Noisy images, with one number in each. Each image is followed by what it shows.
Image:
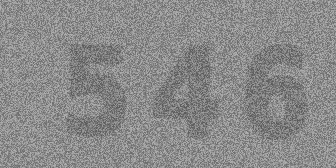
546
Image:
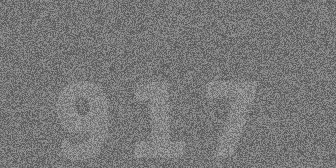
917
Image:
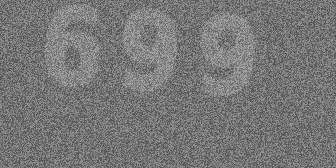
699
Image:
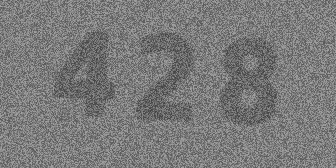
428
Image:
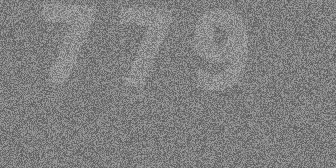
779
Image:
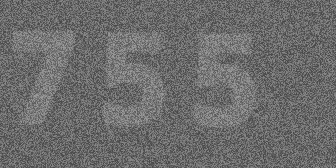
755
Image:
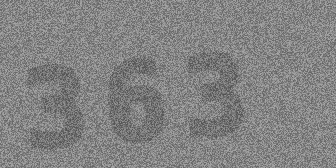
363
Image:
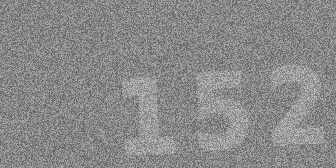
152
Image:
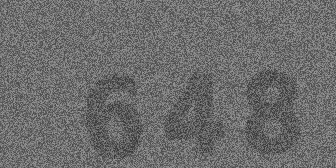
648
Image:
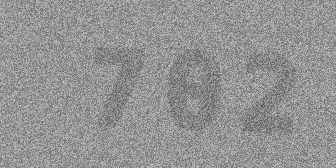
702
